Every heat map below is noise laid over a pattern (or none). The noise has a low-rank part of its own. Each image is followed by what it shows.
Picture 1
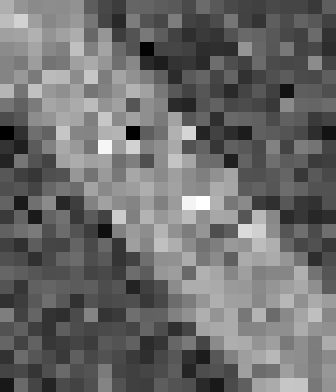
a diagonal band
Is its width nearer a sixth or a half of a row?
a half
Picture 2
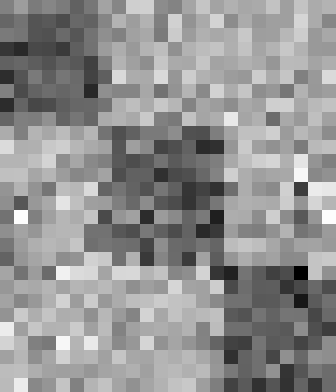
blocks along the diagonal
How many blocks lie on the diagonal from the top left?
3
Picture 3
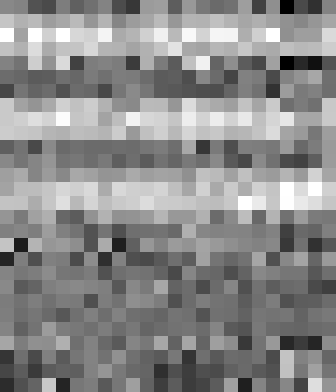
bands of rows
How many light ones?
3
